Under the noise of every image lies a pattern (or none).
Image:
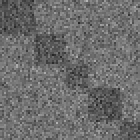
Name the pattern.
blocks along the diagonal
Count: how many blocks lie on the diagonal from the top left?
5
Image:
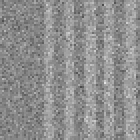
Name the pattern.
bands of columns
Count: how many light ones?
5
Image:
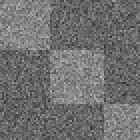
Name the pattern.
blocks along the diagonal
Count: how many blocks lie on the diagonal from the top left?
3
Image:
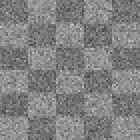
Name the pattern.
a checkerboard
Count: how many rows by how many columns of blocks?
6 by 5
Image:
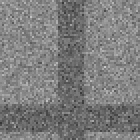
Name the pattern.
bands of rows crossing bands of columns
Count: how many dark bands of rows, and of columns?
1 and 1
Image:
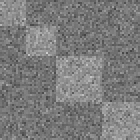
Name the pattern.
blocks along the diagonal
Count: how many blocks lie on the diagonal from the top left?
4
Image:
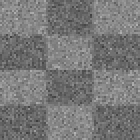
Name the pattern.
a checkerboard
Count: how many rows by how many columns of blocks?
4 by 3
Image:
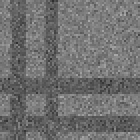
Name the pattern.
bands of rows crossing bands of columns
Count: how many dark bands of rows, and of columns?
2 and 2
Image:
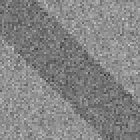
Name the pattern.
a diagonal band
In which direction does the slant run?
top left to bottom right
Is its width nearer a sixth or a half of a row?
a half
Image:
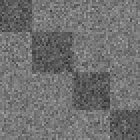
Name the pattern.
blocks along the diagonal
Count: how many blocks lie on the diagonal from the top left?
4
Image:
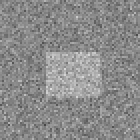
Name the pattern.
one block
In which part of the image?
centre
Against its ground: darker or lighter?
lighter
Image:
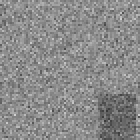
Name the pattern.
one block
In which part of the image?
bottom right
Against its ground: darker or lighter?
darker
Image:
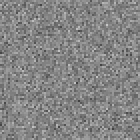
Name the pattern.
only noise
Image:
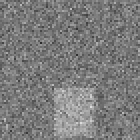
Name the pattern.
one block
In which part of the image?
bottom middle
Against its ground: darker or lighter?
lighter
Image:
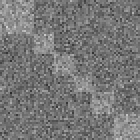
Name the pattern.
blocks along the diagonal
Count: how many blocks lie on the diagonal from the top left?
6
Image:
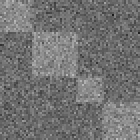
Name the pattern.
blocks along the diagonal
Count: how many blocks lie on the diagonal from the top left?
4
